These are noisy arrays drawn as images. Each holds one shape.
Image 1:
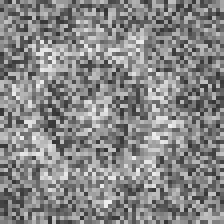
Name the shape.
gear
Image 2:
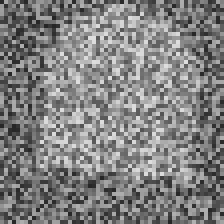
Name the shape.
ghost
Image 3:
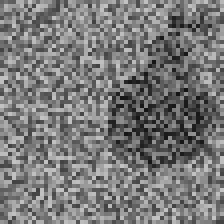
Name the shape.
pear
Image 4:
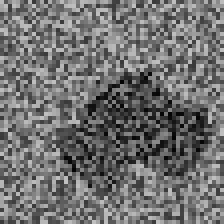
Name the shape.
car
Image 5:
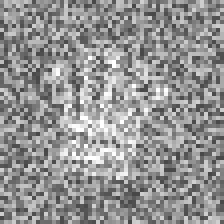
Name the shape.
chess queen
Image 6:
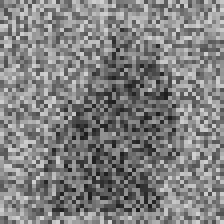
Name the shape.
chess knight
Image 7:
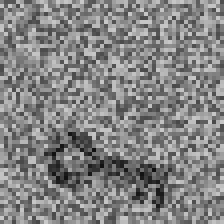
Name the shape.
key
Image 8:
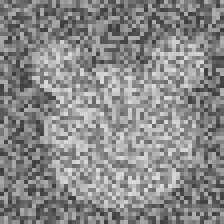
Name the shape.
bear's head
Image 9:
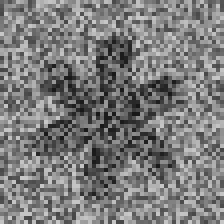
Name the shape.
asterisk
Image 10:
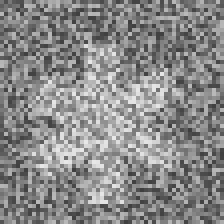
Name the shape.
asterisk
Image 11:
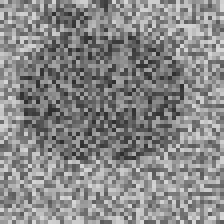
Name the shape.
apple
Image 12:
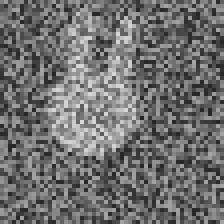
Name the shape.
rabbit's head
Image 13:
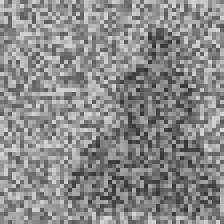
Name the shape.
chess pawn
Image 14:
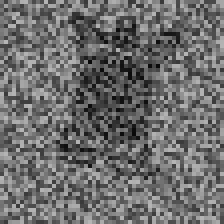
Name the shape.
chess rook
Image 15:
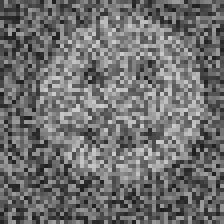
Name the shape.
smiling face
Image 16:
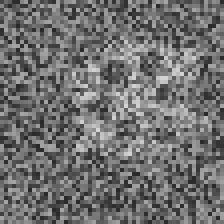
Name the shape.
snowflake
